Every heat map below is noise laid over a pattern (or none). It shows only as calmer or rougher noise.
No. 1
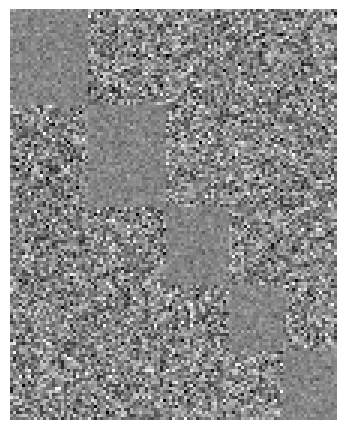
blocks along the diagonal
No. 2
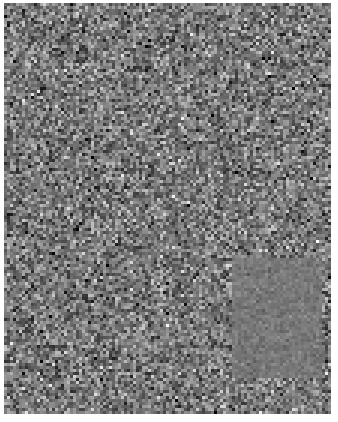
one block
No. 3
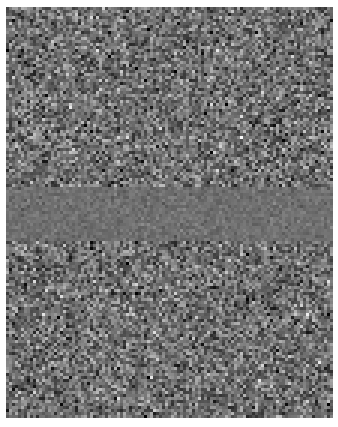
one band of rows
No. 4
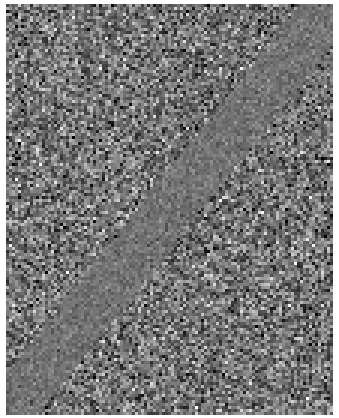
a diagonal band
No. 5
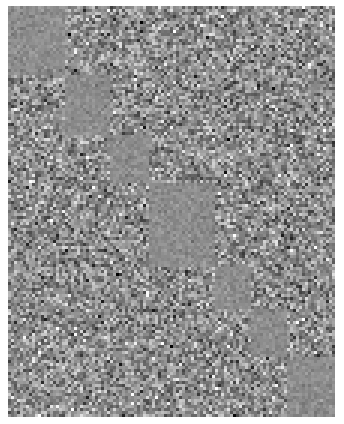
blocks along the diagonal
